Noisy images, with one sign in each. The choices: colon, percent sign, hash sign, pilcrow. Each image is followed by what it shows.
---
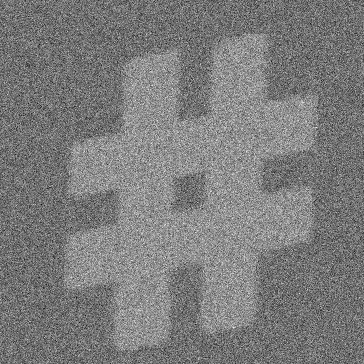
light hash sign
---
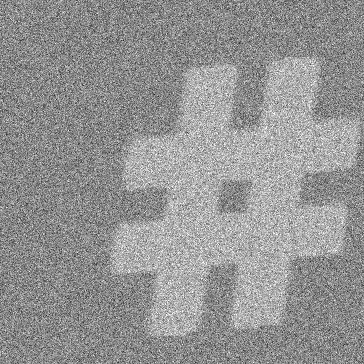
light hash sign
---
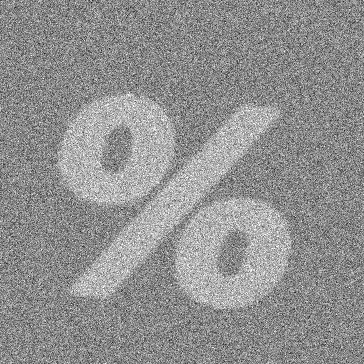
light percent sign
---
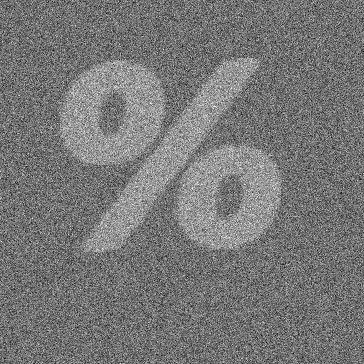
light percent sign
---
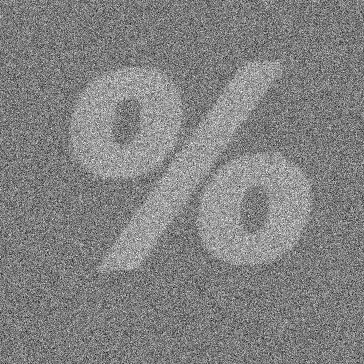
light percent sign
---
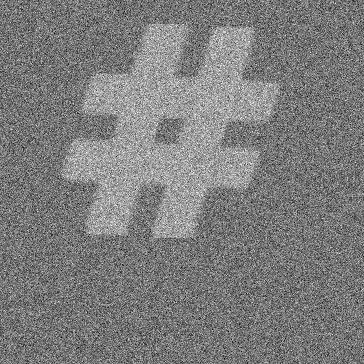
light hash sign
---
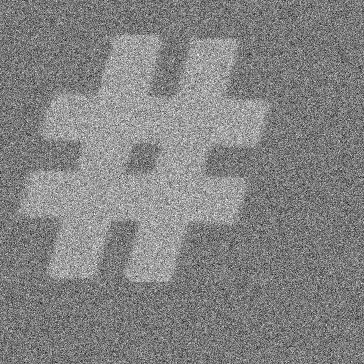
light hash sign
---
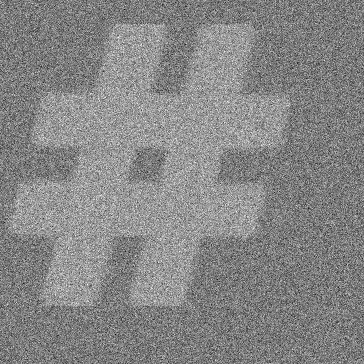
light hash sign
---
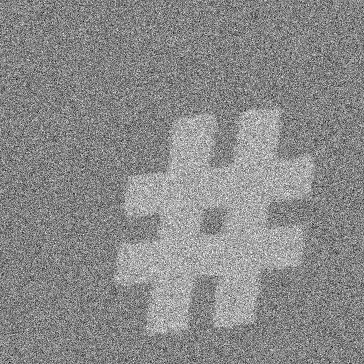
light hash sign
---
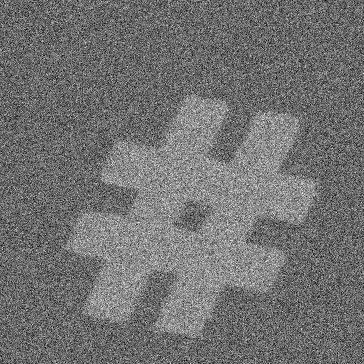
light hash sign
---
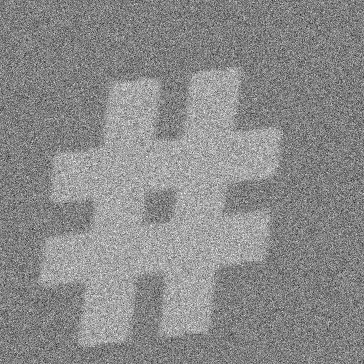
light hash sign
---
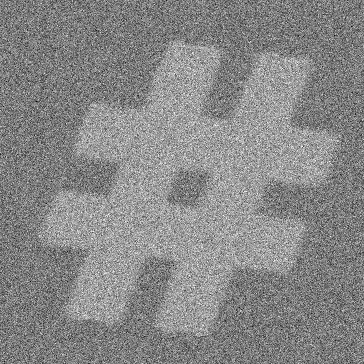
light hash sign
